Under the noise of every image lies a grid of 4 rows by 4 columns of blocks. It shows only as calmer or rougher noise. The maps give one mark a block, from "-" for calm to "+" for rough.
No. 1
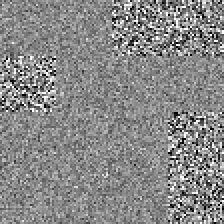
--++
+---
---+
---+
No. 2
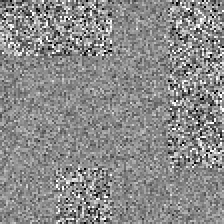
++-+
---+
---+
-+--
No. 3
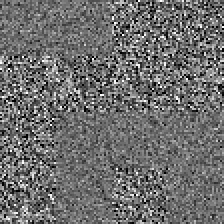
--++
++++
+---
+-+-
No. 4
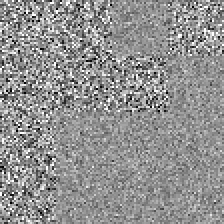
++-+
+++-
+---
+---
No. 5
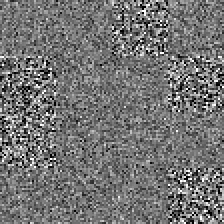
--+-
+--+
+---
---+
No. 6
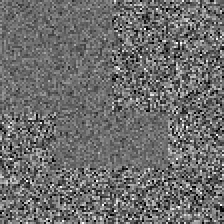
--++
--++
+--+
++++
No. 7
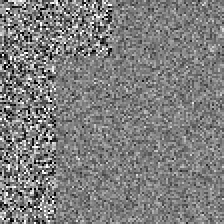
++--
+---
+---
+---
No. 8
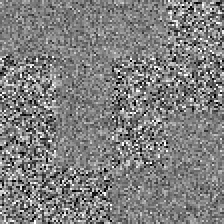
---+
+-++
+-+-
++--
